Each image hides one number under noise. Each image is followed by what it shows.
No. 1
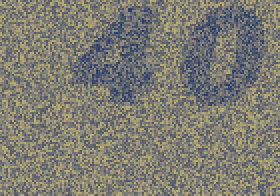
40
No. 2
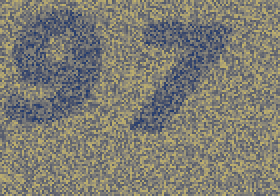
97
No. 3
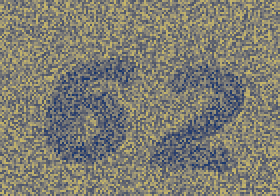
62
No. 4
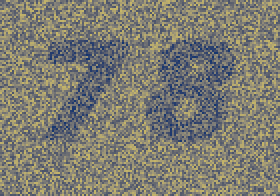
78
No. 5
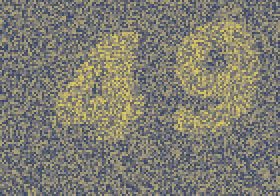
49
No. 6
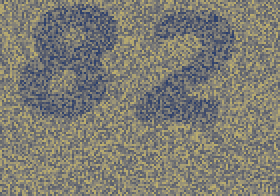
82
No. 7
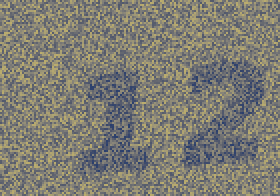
12
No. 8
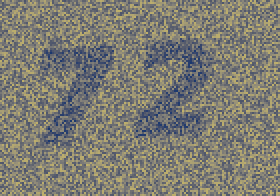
72
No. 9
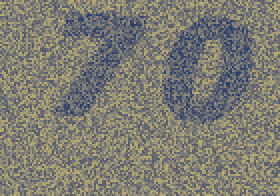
70
